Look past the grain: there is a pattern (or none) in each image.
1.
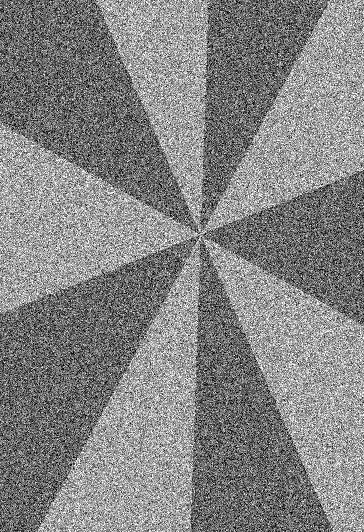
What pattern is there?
spokes from one point
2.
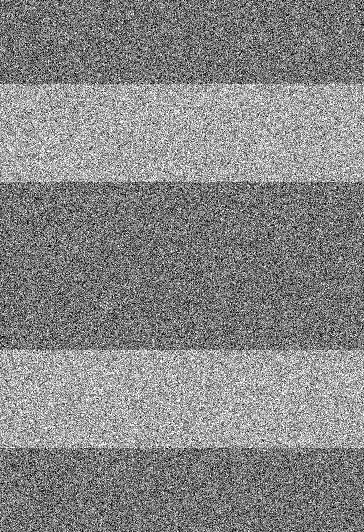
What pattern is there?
horizontal stripes
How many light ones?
2
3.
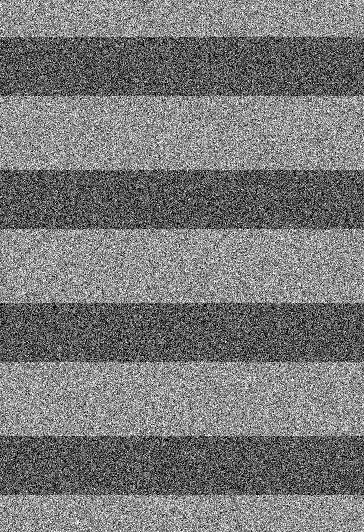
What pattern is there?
horizontal stripes
